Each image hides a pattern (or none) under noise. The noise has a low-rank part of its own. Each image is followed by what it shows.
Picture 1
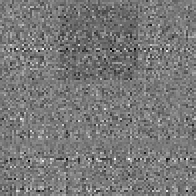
one block
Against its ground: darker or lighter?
darker
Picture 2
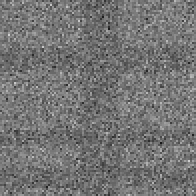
bands of rows crossing bands of columns
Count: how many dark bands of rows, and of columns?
3 and 1
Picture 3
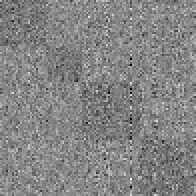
blocks along the diagonal
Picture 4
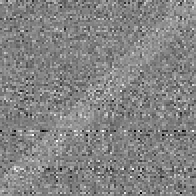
a diagonal band
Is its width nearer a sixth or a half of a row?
a sixth
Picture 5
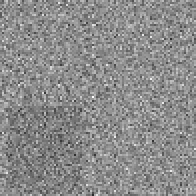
one block
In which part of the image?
bottom left
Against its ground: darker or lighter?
darker
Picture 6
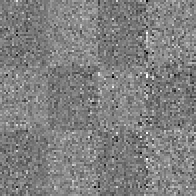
a checkerboard
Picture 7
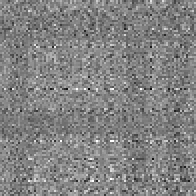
bands of rows crossing bands of columns
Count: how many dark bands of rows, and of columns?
2 and 3
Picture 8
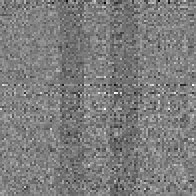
bands of columns
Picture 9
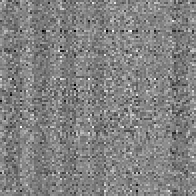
bands of columns
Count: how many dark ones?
5
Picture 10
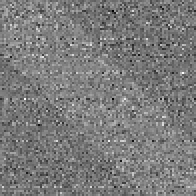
a diagonal band
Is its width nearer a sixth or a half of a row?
a half
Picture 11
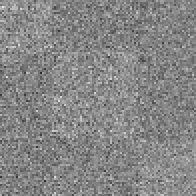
blocks along the diagonal
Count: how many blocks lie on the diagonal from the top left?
3
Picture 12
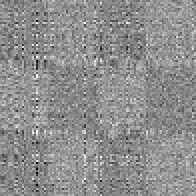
a checkerboard
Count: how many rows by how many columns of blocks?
3 by 4
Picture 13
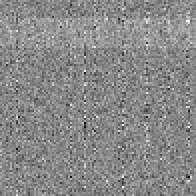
one band of rows
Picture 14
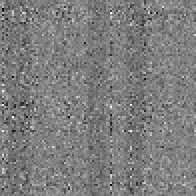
bands of columns
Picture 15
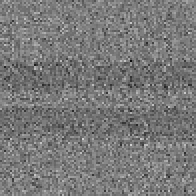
bands of rows
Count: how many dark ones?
2
